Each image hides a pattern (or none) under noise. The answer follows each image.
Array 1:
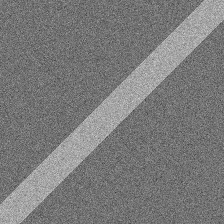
a diagonal band
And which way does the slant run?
bottom left to top right
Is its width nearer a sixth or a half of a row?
a sixth
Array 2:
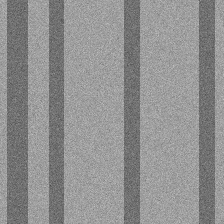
bands of columns
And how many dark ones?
4
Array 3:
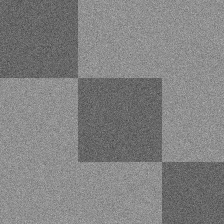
blocks along the diagonal
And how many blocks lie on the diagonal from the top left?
3
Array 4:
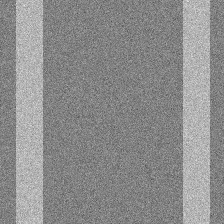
bands of columns
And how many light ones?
2
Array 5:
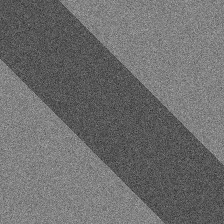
a diagonal band
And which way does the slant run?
top left to bottom right
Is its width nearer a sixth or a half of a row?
a half
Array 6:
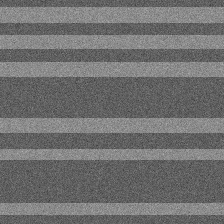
bands of rows
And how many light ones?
6
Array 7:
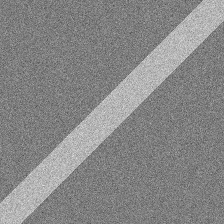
a diagonal band
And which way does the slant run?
bottom left to top right
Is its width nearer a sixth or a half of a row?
a sixth
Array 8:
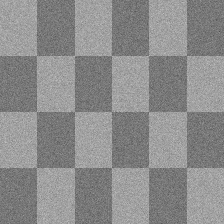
a checkerboard
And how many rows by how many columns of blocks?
4 by 6
